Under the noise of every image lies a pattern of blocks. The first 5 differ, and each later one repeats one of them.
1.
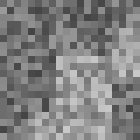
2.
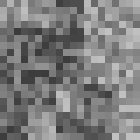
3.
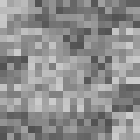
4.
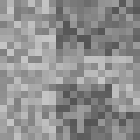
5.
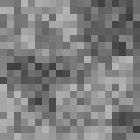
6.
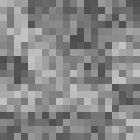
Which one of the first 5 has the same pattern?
3
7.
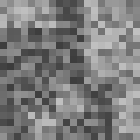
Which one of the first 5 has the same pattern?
2
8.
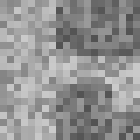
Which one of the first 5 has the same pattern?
4
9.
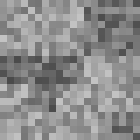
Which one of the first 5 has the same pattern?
5
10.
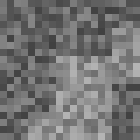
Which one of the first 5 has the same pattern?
1
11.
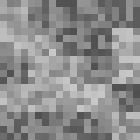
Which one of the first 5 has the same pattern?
3
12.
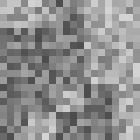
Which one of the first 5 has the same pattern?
2
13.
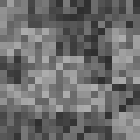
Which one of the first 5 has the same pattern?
3
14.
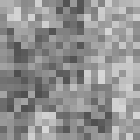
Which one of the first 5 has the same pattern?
2
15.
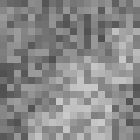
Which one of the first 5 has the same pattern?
1
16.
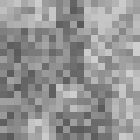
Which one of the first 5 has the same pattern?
2
